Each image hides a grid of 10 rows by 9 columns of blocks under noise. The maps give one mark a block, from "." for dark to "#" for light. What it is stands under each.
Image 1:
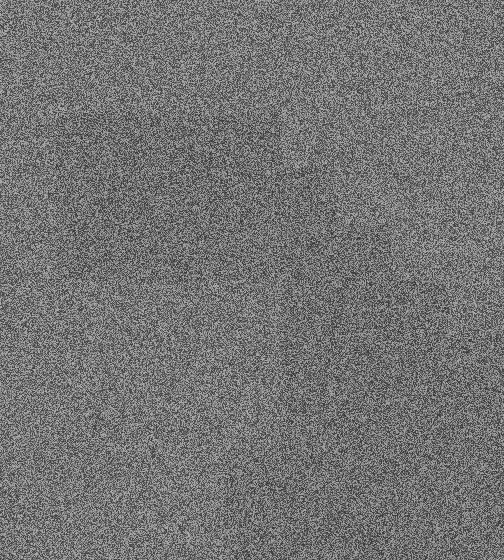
#########
#########
#....####
#.....###
#......##
#####...#
#####....
#####....
####.....
####.....
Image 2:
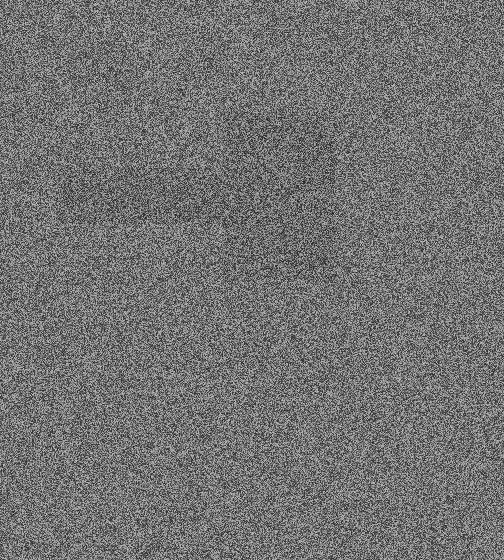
#########
#########
####..###
#.....###
####..###
#########
#########
#########
#########
#########
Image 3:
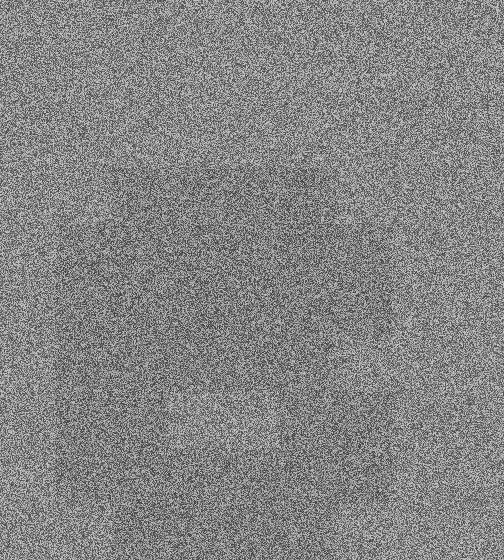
#########
#########
#########
##....###
#......##
#......##
#.....###
#..##..##
#......##
##....###
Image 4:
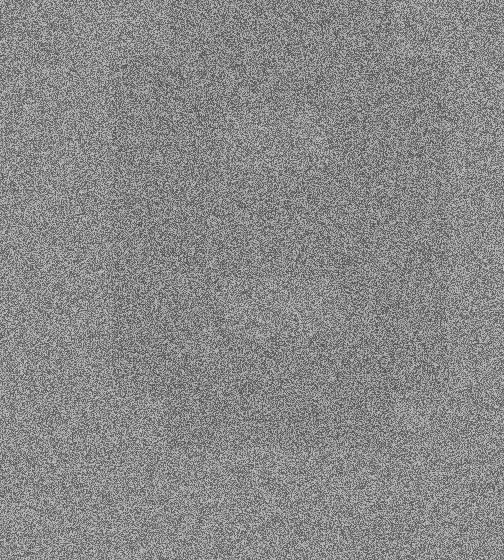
###....##
##......#
##..##..#
##......#
##......#
##..##..#
##......#
###....##
#########
#########
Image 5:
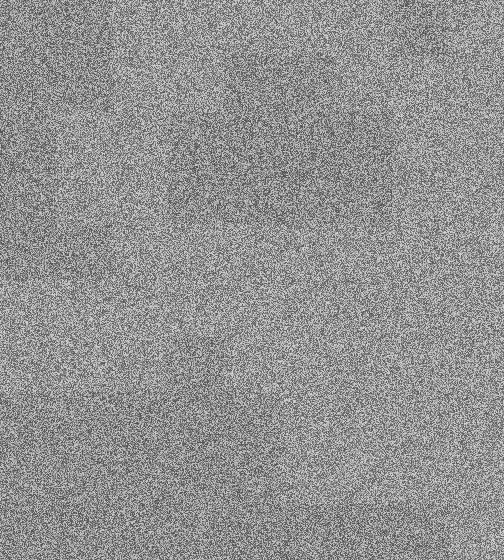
..#####.#
..##..###
.##....##
.##....##
..#######
#########
###.#####
.....####
.....####
........#
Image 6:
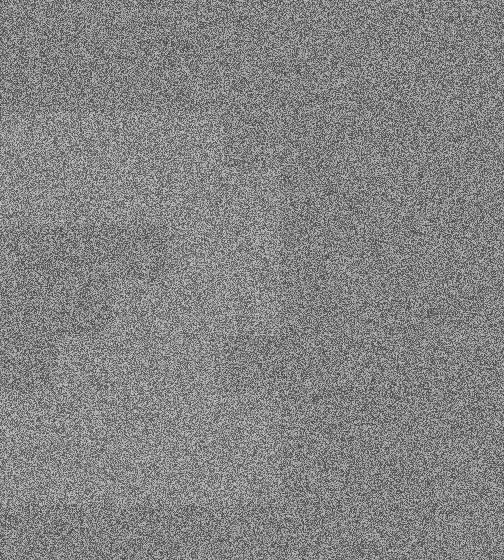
.........
.........
####.....
#####....
...##....
..###....
.###.....
#####....
#####....
.........
